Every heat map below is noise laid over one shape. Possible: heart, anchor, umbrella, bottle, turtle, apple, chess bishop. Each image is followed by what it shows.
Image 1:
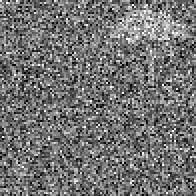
umbrella
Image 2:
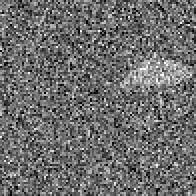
umbrella
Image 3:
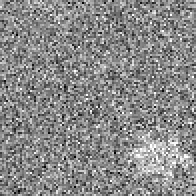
turtle
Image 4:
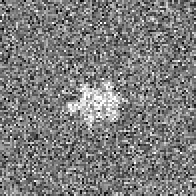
turtle
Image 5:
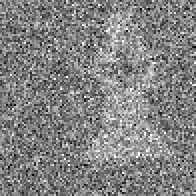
chess bishop
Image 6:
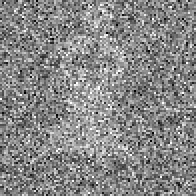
chess bishop
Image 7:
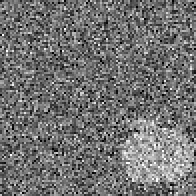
apple
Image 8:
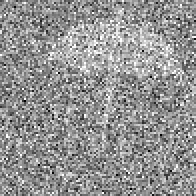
umbrella
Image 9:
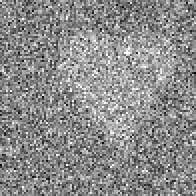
heart
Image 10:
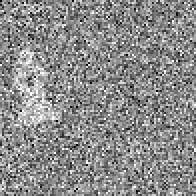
chess bishop
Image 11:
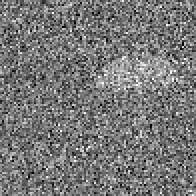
umbrella
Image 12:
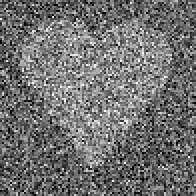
heart
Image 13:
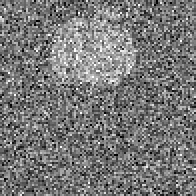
apple
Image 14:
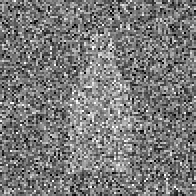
bottle
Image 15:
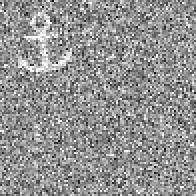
anchor
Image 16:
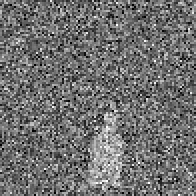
bottle
